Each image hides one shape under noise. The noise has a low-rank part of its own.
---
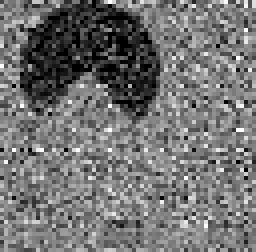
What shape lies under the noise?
disc with a wedge cut out
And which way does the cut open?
down
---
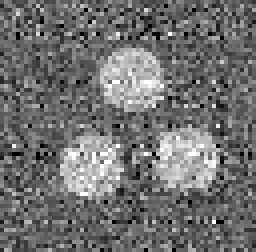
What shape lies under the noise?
three dots
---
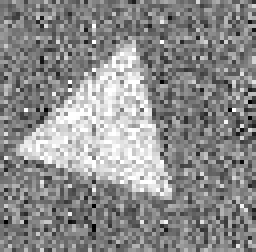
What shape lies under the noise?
triangle
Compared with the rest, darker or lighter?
lighter
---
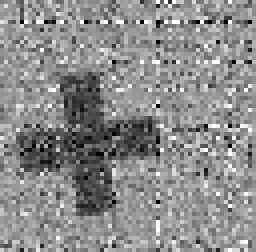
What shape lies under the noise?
cross
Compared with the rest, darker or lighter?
darker
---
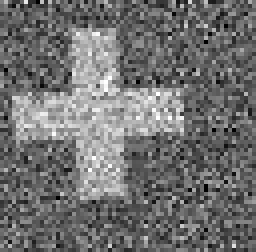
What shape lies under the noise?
cross
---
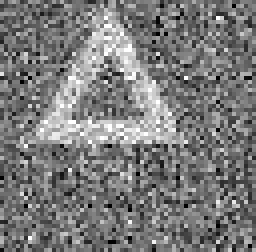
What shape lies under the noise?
triangle frame
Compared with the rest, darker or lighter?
lighter
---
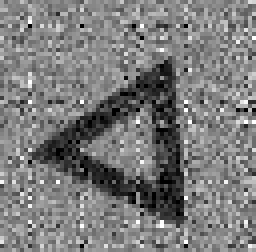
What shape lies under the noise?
triangle frame
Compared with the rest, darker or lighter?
darker
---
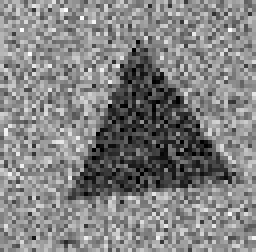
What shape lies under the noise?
triangle
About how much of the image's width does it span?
two thirds
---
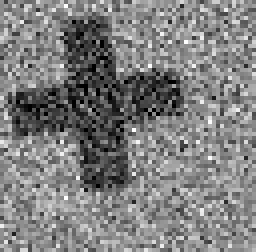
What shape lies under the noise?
cross
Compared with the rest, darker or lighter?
darker
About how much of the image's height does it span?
two thirds
